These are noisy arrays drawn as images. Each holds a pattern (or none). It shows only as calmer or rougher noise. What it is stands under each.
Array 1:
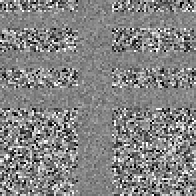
bands of rows crossing bands of columns
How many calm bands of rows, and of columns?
3 and 1
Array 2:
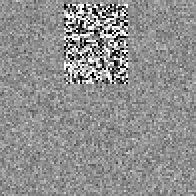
one block
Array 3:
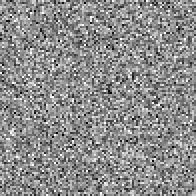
only noise
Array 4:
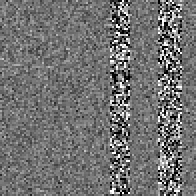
bands of columns
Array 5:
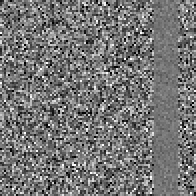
one band of columns
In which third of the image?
right
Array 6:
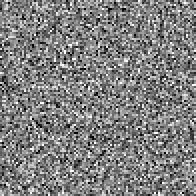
only noise
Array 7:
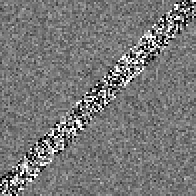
a diagonal band
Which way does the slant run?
bottom left to top right
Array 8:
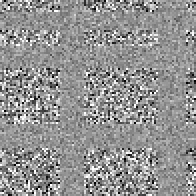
bands of rows crossing bands of columns
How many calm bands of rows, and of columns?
3 and 2
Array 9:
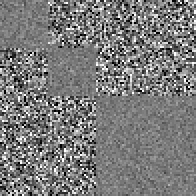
blocks along the diagonal
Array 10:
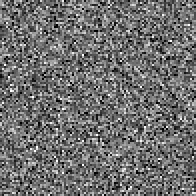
only noise
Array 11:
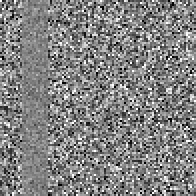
one band of columns
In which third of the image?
left
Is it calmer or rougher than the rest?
calmer
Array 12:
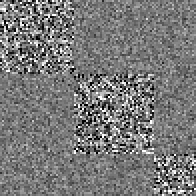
blocks along the diagonal
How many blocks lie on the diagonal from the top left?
3
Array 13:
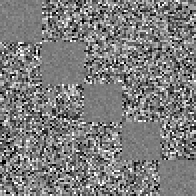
blocks along the diagonal
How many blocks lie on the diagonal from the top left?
5
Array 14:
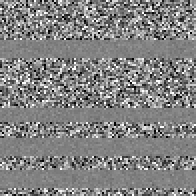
bands of rows
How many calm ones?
4
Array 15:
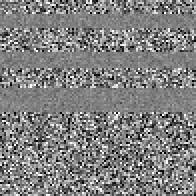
bands of rows
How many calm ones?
3
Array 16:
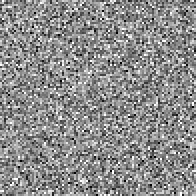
only noise
